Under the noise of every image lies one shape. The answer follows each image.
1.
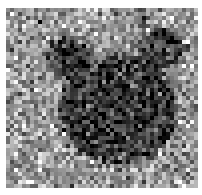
bear's head
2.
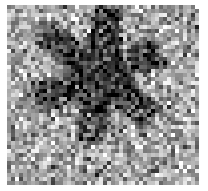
asterisk
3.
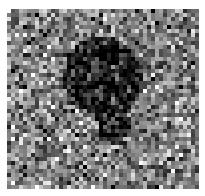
light bulb
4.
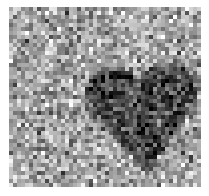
heart
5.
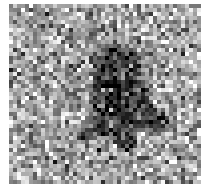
bell
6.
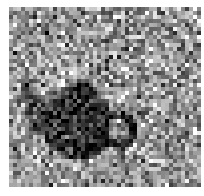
teapot
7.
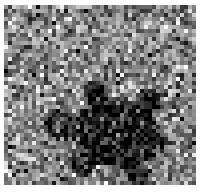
turtle
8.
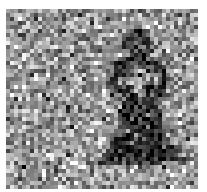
chess bishop
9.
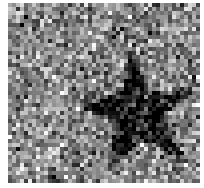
star
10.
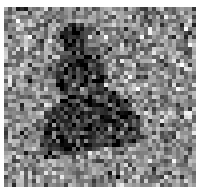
chess pawn
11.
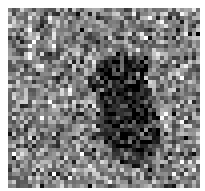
footprint
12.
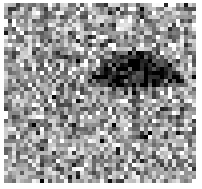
umbrella
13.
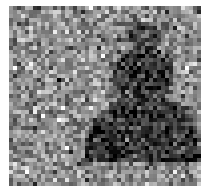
chess pawn
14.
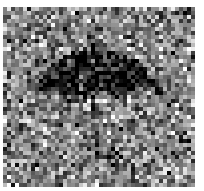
umbrella
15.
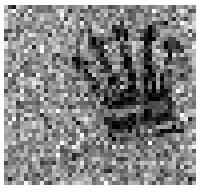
chess queen
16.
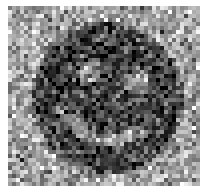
smiling face
